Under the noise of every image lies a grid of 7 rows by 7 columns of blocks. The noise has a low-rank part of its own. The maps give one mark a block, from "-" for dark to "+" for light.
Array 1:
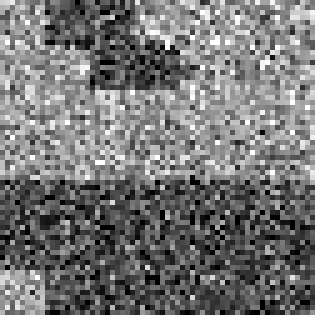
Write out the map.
+--++++
++--+++
+++++++
+++++++
-------
-------
+------
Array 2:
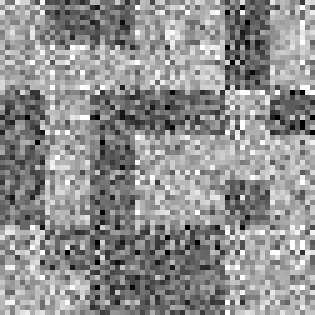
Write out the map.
+--++-+
+++++-+
-+---+-
-+-++++
-+-++-+
+----++
++---++
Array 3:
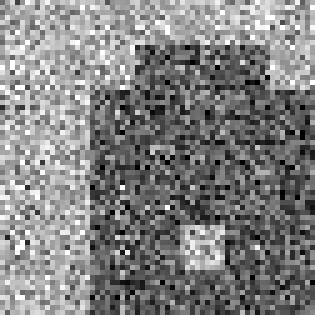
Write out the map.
+++++++
+++---+
++-----
++-----
++-----
++--+--
++-----
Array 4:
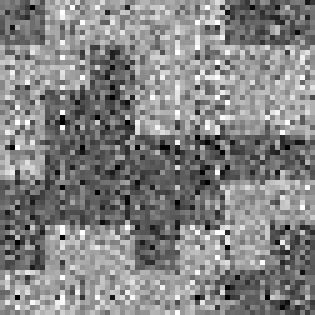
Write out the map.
-++++--
++-++++
+--++++
+------
-----++
-++-++-
+++++--
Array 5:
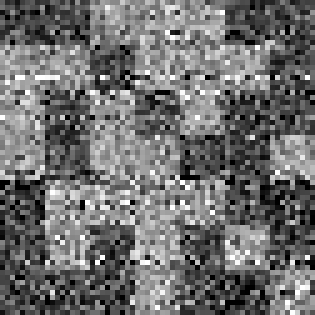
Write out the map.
--+++--
++-+++-
+-+-+--
+-++--+
-++++--
-+-+-+-
---+--+
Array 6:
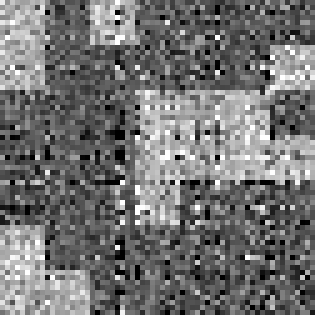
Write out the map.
+-+----
+-----+
---+++-
---++++
---+---
+------
++-----
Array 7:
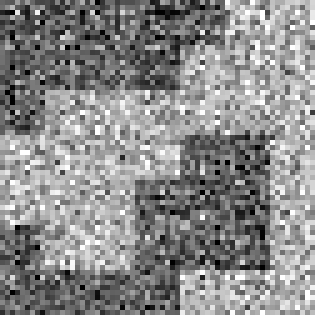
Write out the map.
-----++
----+++
-++++++
++++--+
+++---+
-++---+
----+++
